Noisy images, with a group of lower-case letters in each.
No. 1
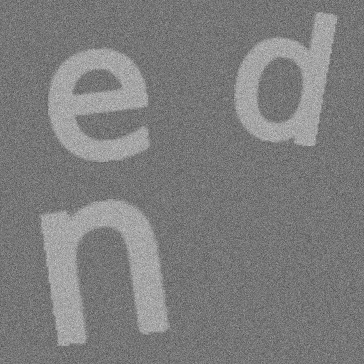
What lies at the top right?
d
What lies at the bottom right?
nothing
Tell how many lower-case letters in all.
3
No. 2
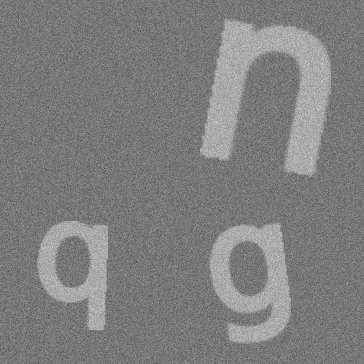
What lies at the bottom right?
g
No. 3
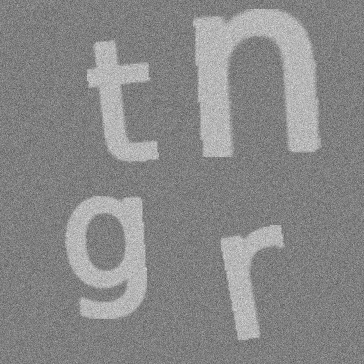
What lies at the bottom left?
g
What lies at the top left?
t
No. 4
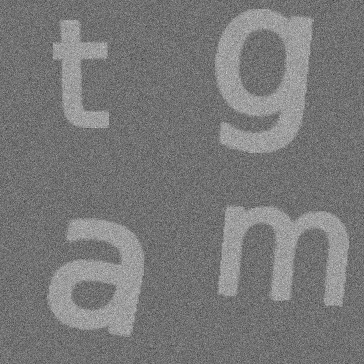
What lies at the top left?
t
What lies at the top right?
g
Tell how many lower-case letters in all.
4
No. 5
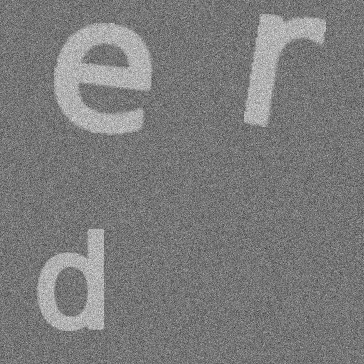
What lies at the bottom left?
d
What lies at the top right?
r
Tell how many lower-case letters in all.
3
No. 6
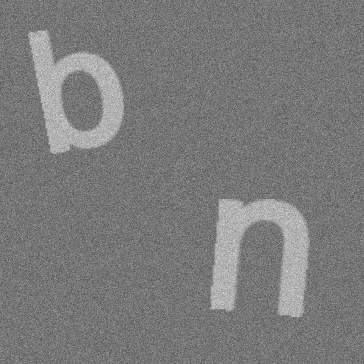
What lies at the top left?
b
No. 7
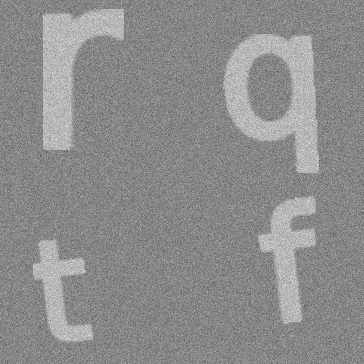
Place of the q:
top right
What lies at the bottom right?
f
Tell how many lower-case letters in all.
4
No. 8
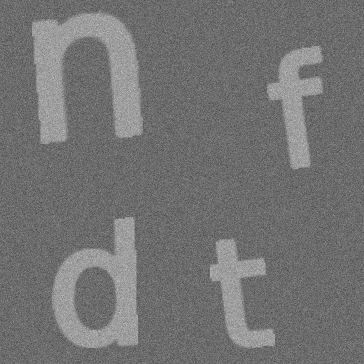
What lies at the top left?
n
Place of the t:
bottom right
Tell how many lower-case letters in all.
4
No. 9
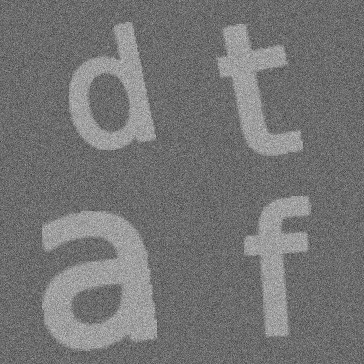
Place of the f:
bottom right
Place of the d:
top left
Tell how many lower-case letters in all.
4
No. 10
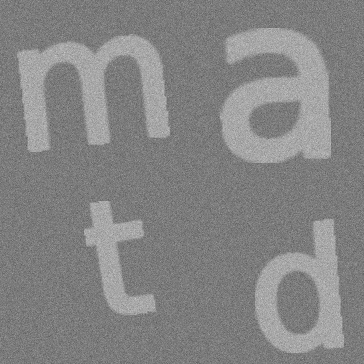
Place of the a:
top right
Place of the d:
bottom right
